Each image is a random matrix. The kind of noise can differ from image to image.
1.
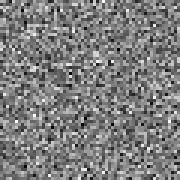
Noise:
independent entries
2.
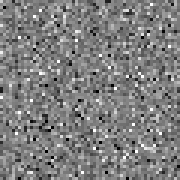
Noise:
heavy tails
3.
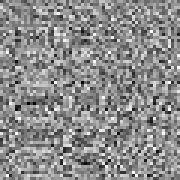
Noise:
low rank plus noise
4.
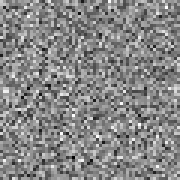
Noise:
independent entries
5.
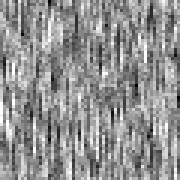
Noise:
streaked along the columns
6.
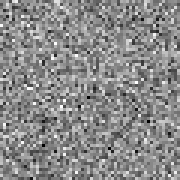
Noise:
independent entries
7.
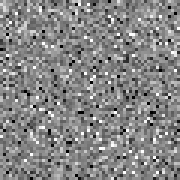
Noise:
heavy tails
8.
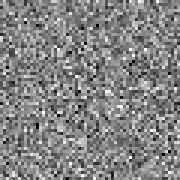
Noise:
low rank plus noise
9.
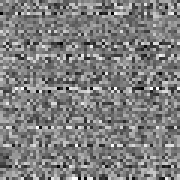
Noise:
rows of uneven size
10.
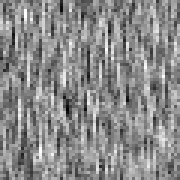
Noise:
streaked along the columns
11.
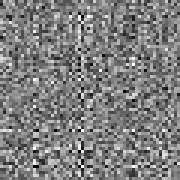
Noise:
low rank plus noise
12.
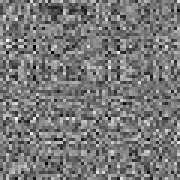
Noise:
low rank plus noise
